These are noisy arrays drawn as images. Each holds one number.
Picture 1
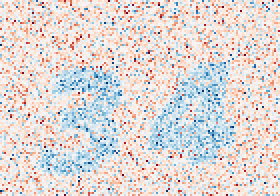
34
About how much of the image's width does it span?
two thirds
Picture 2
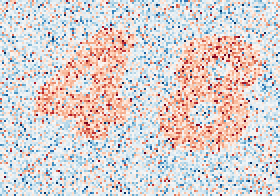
48
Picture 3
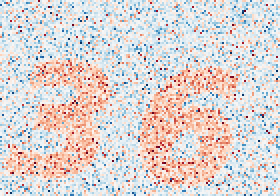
36
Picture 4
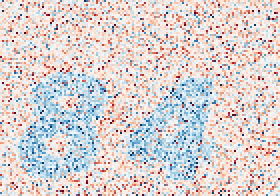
84
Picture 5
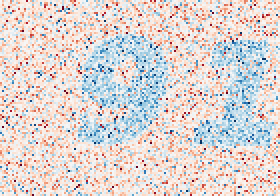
91
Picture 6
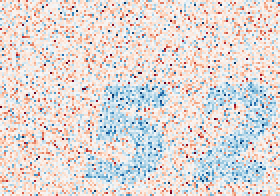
52
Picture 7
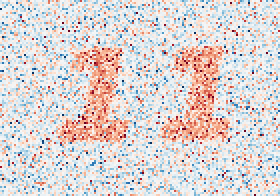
11
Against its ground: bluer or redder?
redder
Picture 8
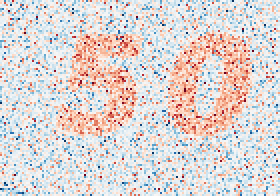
50
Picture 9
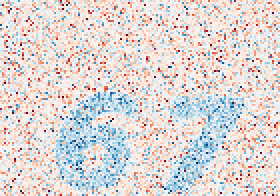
67
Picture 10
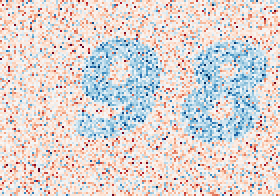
98
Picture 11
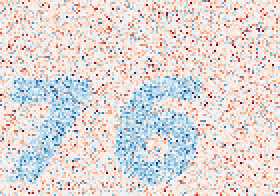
76
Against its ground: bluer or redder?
bluer
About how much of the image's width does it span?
two thirds
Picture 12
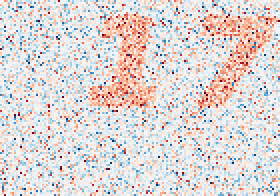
17
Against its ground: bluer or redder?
redder
